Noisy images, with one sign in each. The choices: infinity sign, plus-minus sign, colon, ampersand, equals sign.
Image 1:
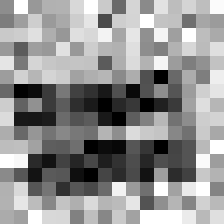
dark equals sign
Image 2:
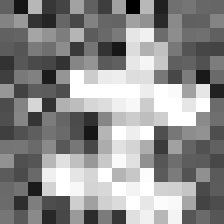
light plus-minus sign
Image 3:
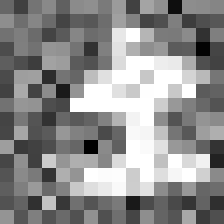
light plus-minus sign
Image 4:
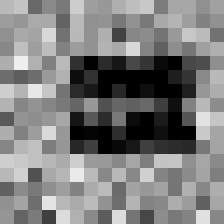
dark equals sign
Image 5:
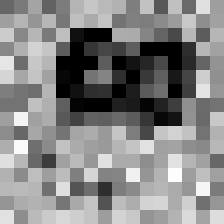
dark infinity sign
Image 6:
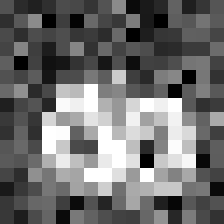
light infinity sign
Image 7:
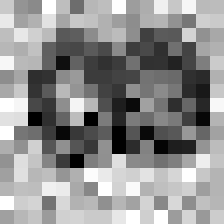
dark infinity sign
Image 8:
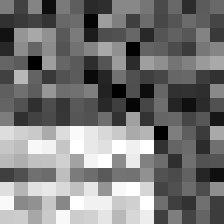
light equals sign
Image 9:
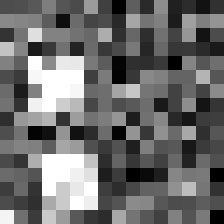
light colon
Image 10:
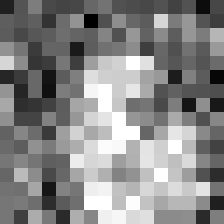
light ampersand
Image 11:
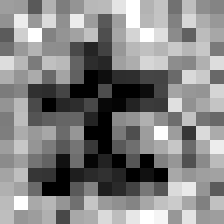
dark plus-minus sign
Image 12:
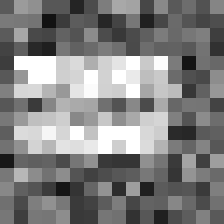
light equals sign
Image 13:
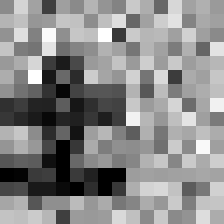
dark plus-minus sign
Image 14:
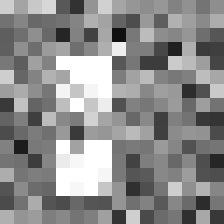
light colon
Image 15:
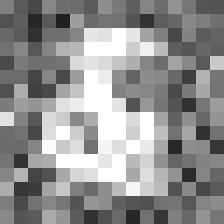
light ampersand
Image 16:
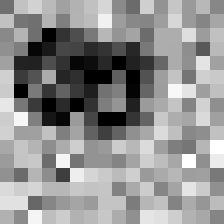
dark infinity sign
